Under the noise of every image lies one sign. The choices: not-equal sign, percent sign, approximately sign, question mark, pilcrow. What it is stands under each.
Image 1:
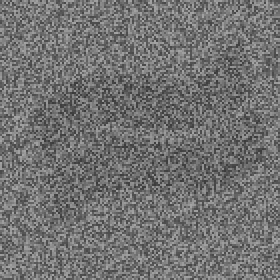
approximately sign
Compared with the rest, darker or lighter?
darker
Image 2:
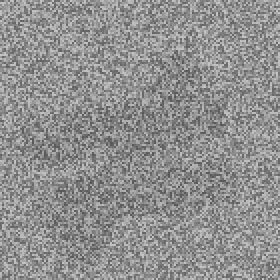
not-equal sign
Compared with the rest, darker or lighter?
darker
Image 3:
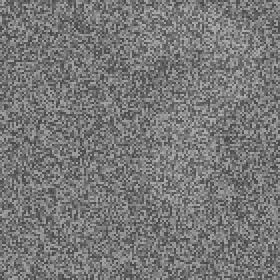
question mark
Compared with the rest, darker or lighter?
lighter
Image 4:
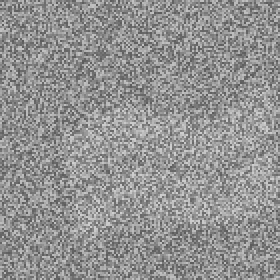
approximately sign
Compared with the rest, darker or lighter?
lighter
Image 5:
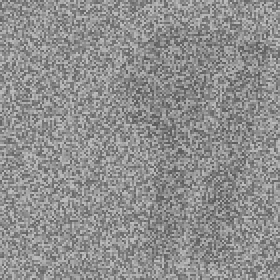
pilcrow
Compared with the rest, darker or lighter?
darker
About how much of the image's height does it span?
nearly all
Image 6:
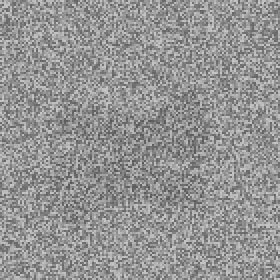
not-equal sign
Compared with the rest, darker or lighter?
darker
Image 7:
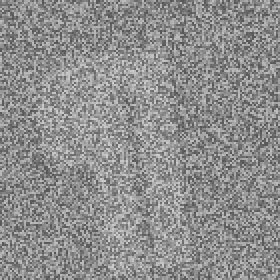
pilcrow
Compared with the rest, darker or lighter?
lighter
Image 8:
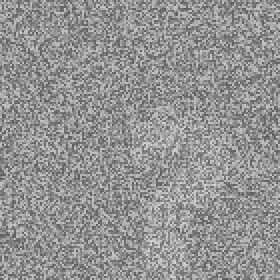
question mark
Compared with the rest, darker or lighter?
lighter
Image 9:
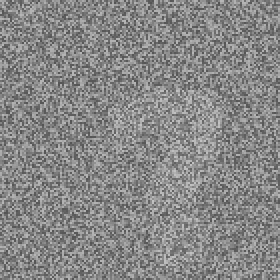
question mark
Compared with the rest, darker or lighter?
lighter
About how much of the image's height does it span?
two thirds
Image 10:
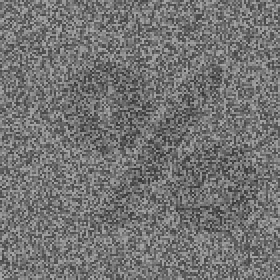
percent sign
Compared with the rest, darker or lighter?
darker
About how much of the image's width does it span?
two thirds
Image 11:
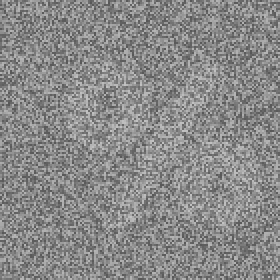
percent sign
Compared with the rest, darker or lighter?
lighter
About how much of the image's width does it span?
two thirds
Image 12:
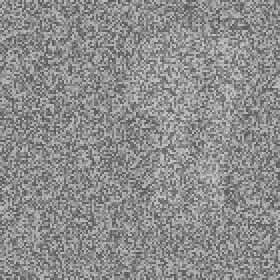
pilcrow
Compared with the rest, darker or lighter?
lighter
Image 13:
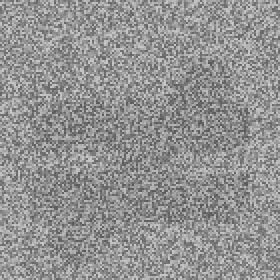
not-equal sign
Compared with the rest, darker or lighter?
darker
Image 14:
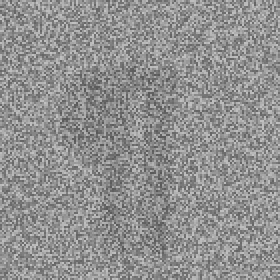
pilcrow
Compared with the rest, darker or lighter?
darker
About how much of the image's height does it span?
two thirds
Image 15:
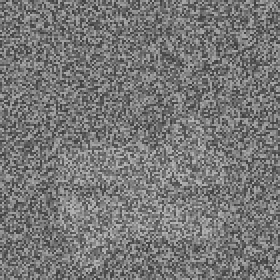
not-equal sign
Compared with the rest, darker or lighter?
lighter
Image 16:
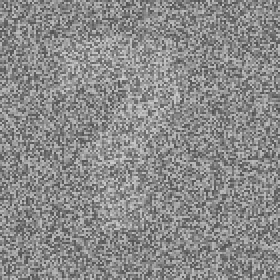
question mark
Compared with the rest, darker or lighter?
lighter
